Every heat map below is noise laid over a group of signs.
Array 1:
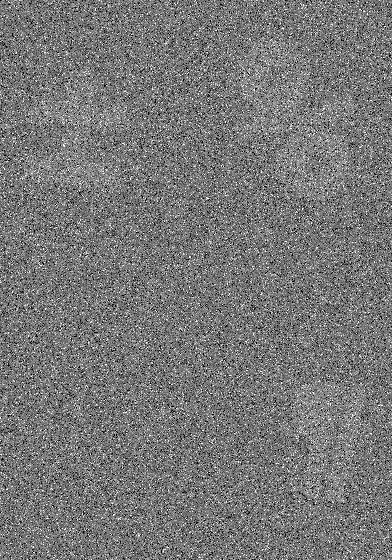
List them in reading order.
top left: plus-minus sign; top right: percent sign; bottom right: pilcrow
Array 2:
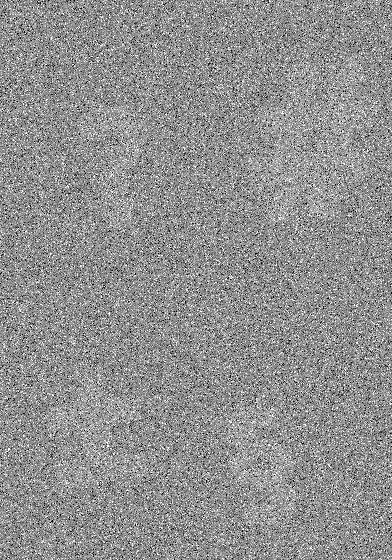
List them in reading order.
top left: question mark; top right: hash sign; bottom left: plus-minus sign; bottom right: section sign
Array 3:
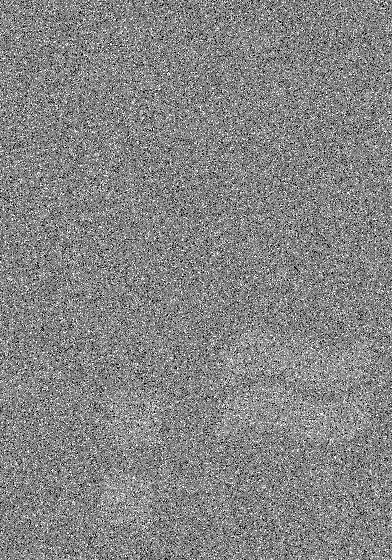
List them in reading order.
bottom left: colon; bottom right: approximately sign
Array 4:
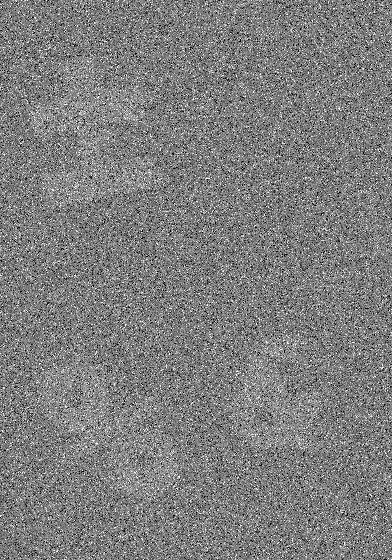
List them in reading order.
top left: plus-minus sign; bottom left: percent sign; bottom right: ampersand
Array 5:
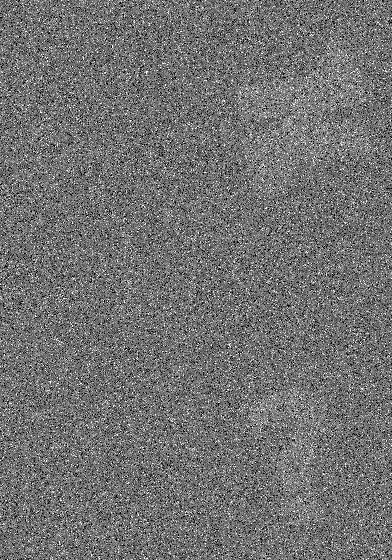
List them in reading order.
top right: not-equal sign; bottom right: question mark
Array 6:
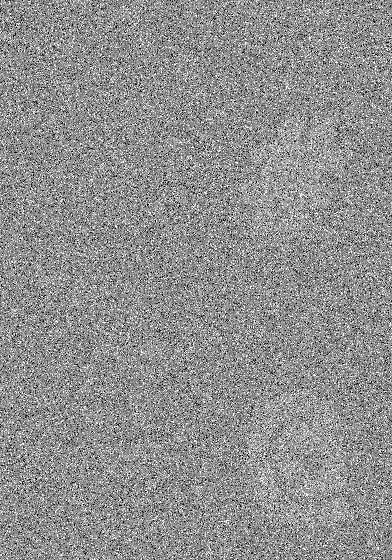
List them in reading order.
top right: hash sign; bottom right: at sign
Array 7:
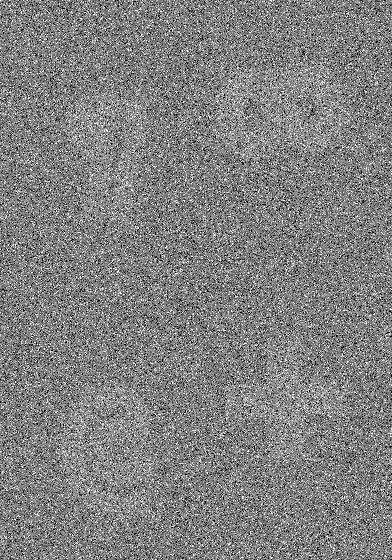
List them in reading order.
top left: pilcrow; top right: infinity sign; bottom left: at sign; bottom right: plus sign
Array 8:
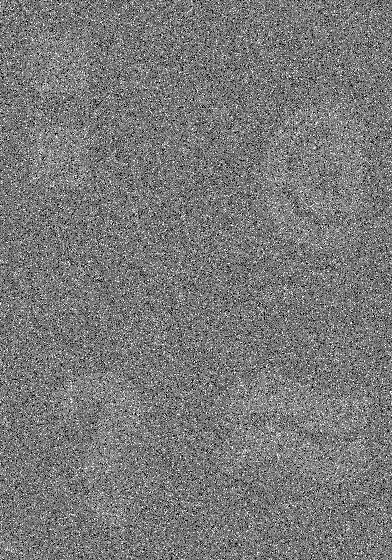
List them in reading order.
top left: colon; top right: at sign; bottom left: question mark; bottom right: approximately sign
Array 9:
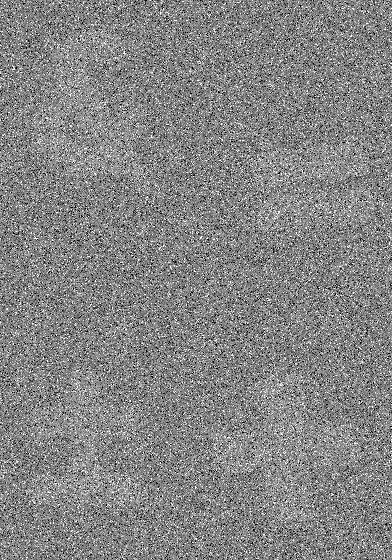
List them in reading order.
top left: ampersand; top right: equals sign; bottom left: plus-minus sign; bottom right: plus sign
